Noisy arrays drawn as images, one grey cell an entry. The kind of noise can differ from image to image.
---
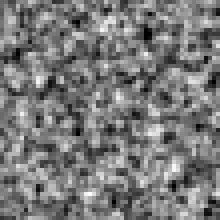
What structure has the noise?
blotchy
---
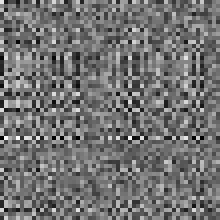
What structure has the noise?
low rank plus noise
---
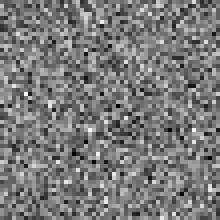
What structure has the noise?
independent entries
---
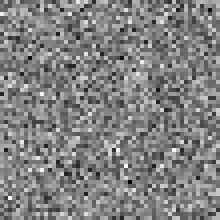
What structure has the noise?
independent entries
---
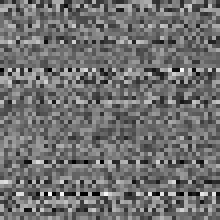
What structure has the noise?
rows of uneven size
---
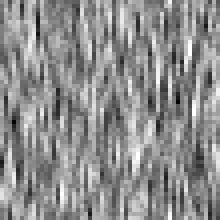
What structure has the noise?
streaked along the columns
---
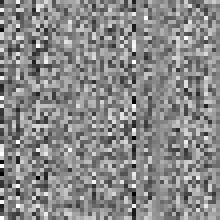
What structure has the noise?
columns of uneven size
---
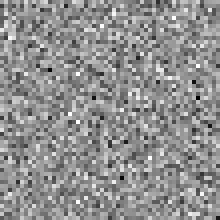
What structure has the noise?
independent entries
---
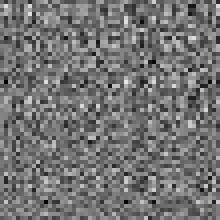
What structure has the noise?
low rank plus noise
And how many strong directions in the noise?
three or four
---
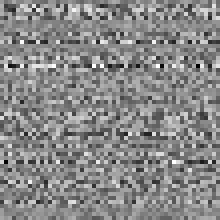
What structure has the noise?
rows of uneven size
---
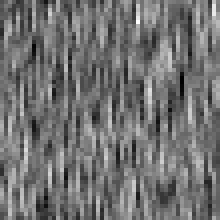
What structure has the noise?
streaked along the columns
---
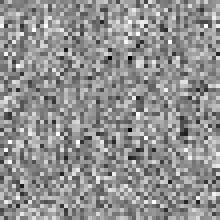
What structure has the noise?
low rank plus noise
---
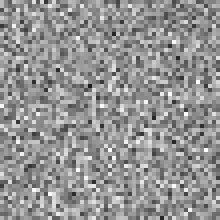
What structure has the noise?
independent entries
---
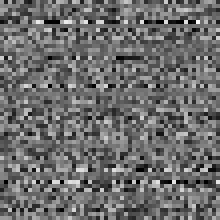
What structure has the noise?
rows of uneven size
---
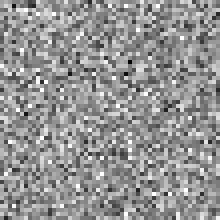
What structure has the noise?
independent entries
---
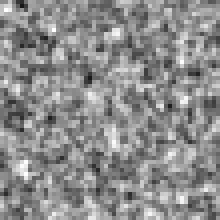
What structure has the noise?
blotchy
